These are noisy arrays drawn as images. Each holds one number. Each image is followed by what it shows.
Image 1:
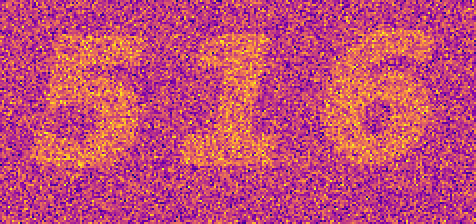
516
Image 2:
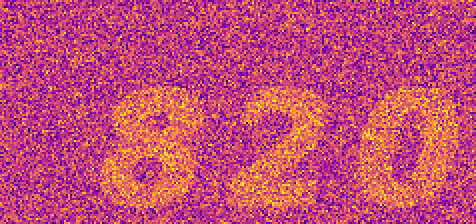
820
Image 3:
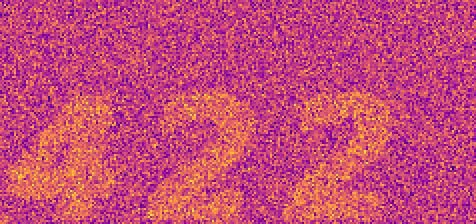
422
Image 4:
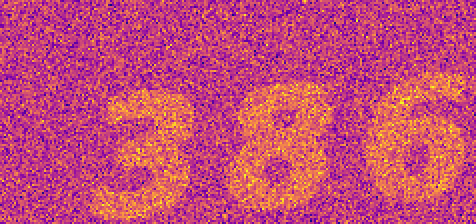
386
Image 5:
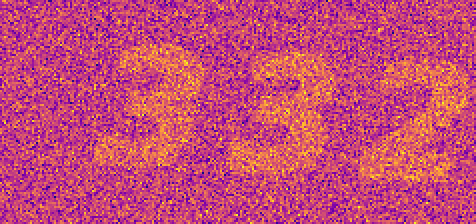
332
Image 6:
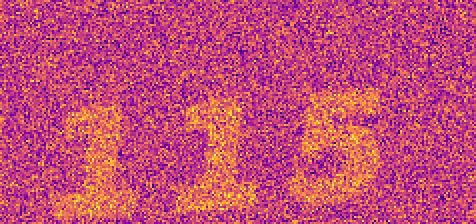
115
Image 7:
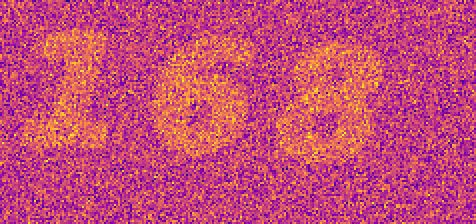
168
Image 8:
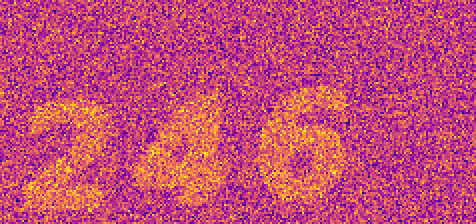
246
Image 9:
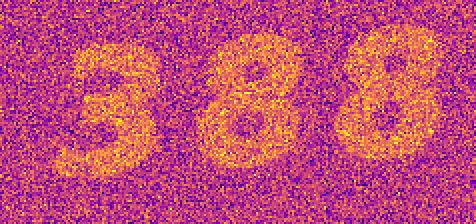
388
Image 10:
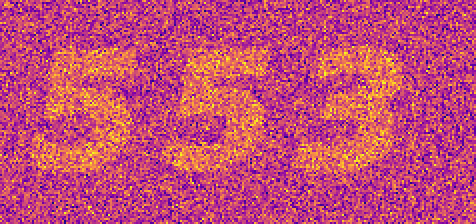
553
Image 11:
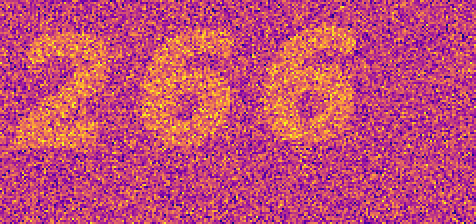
266
